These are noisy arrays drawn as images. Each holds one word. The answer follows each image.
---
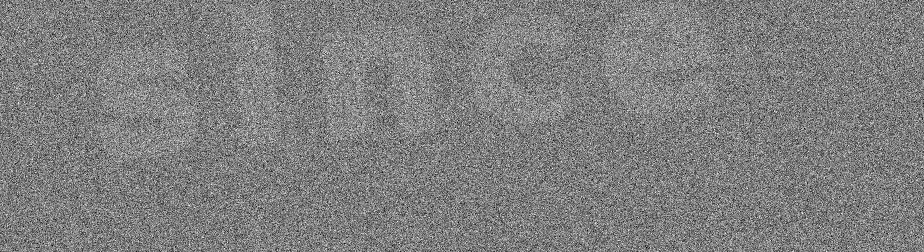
since
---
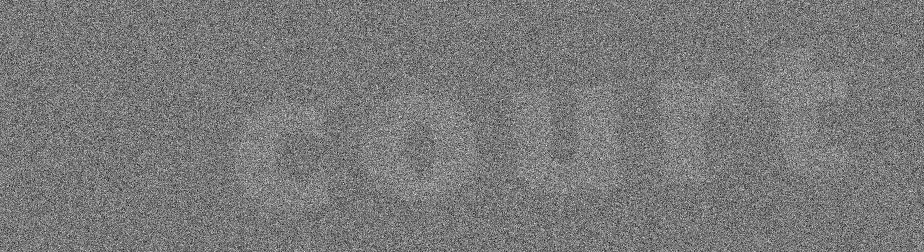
court
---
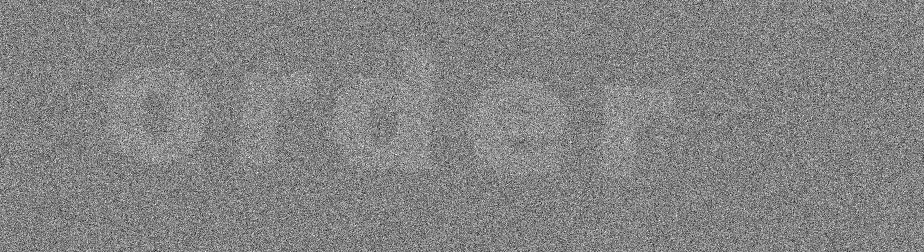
order
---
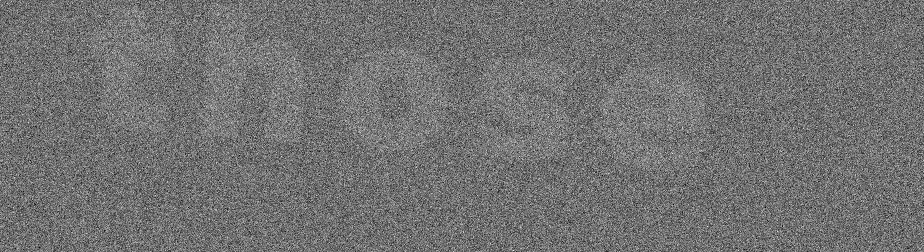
those
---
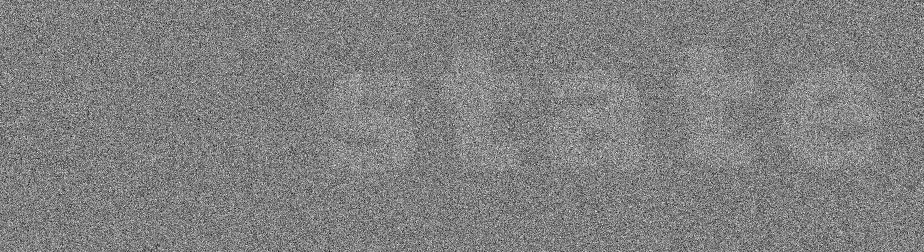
state
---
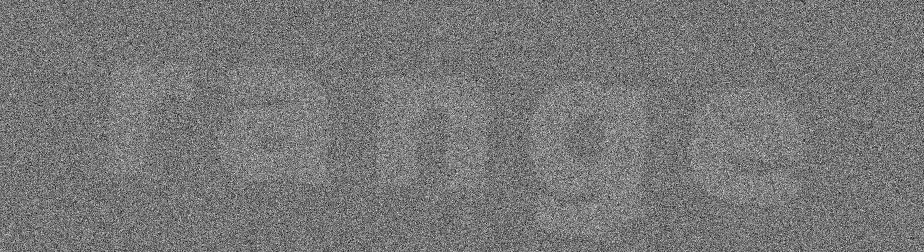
range
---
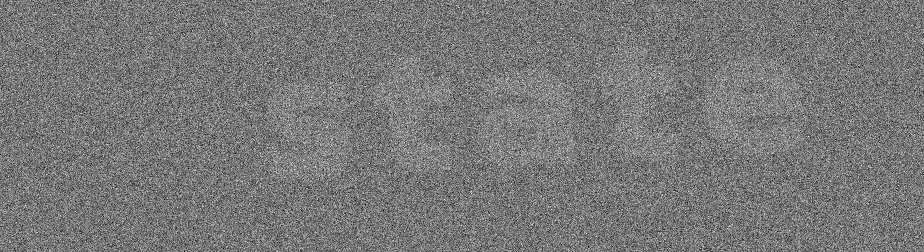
state
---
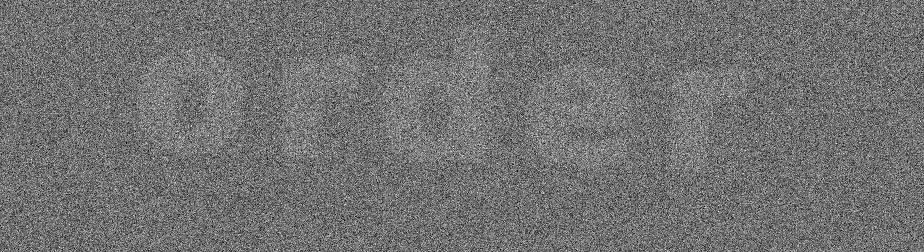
order
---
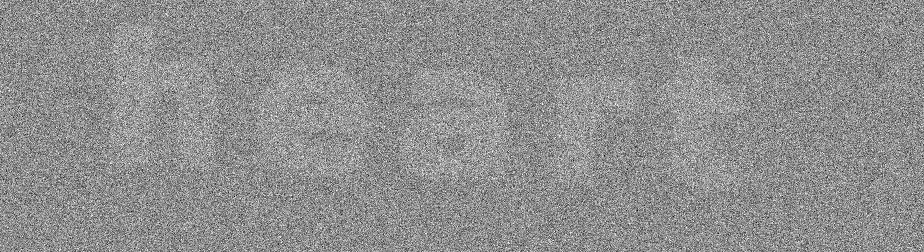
heart
